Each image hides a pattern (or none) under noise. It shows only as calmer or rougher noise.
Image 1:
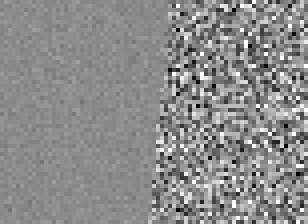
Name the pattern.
a sharp edge
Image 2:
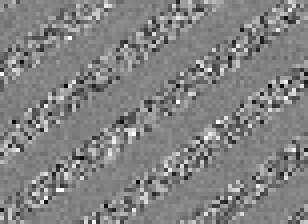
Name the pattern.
diagonal stripes
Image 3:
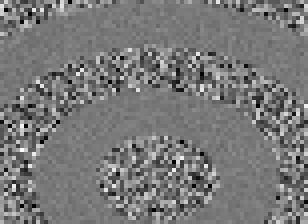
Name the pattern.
rings round one point
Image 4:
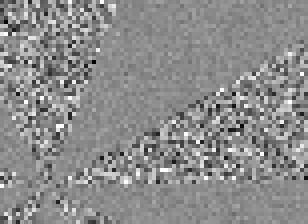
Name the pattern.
spokes from one point
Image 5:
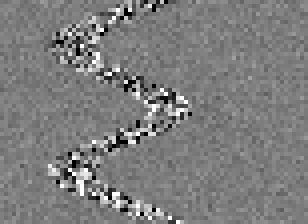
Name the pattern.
a wavy band
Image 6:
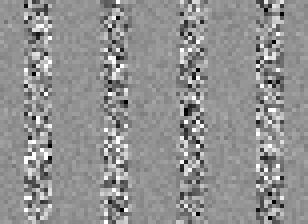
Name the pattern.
vertical stripes
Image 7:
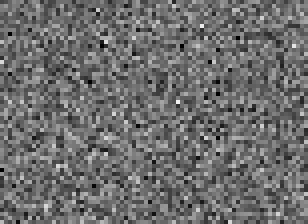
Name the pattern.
only noise
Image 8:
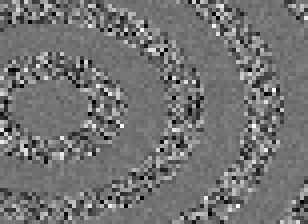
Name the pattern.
rings round one point
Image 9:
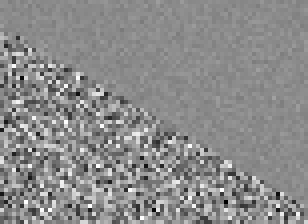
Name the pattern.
a sharp edge
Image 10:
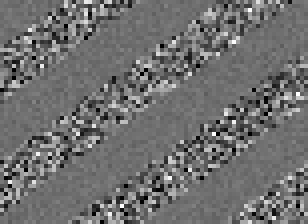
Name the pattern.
diagonal stripes
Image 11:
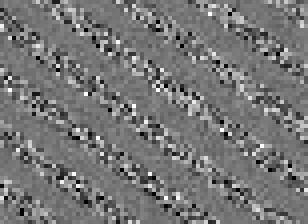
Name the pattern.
diagonal stripes
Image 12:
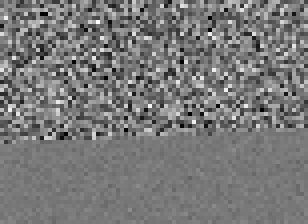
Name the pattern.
a sharp edge
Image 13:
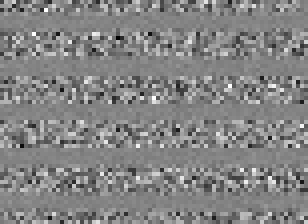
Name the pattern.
horizontal stripes
